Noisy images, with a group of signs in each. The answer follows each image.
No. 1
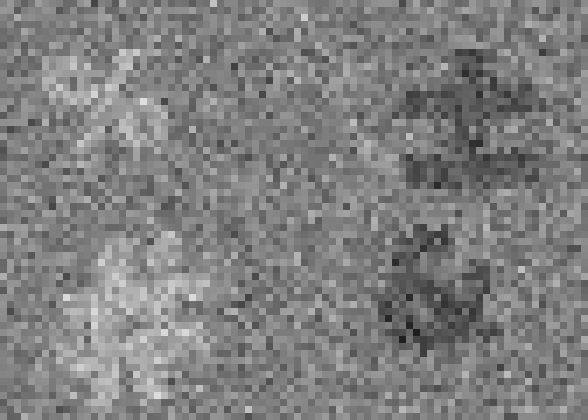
top left: light percent sign; top right: dark plus-minus sign; bottom left: light hash sign; bottom right: dark ampersand
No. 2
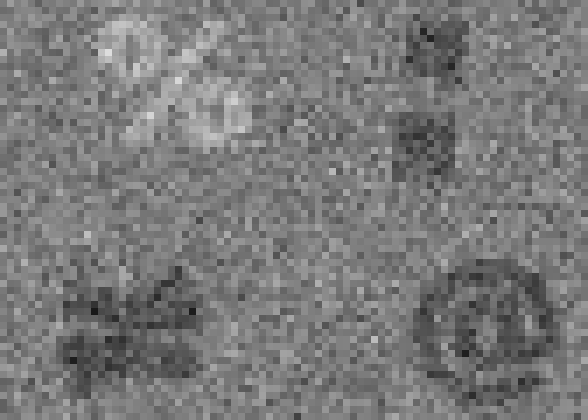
top left: light percent sign; top right: dark colon; bottom left: dark not-equal sign; bottom right: dark at sign
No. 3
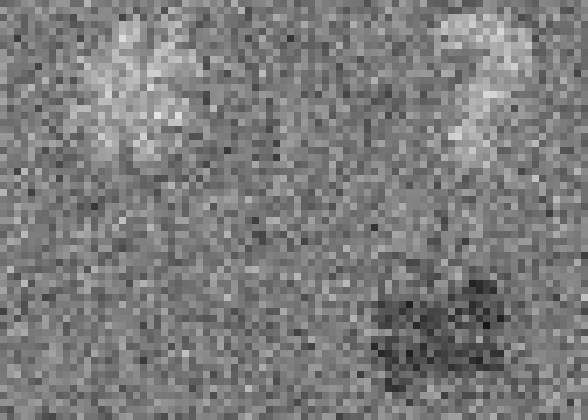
top left: light hash sign; top right: light question mark; bottom right: dark not-equal sign
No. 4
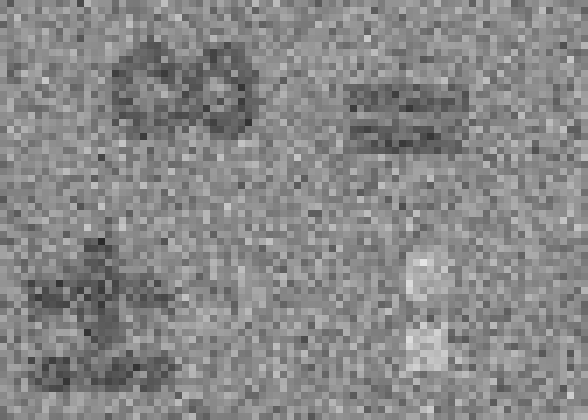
top left: dark infinity sign; top right: dark equals sign; bottom left: dark plus-minus sign; bottom right: light colon
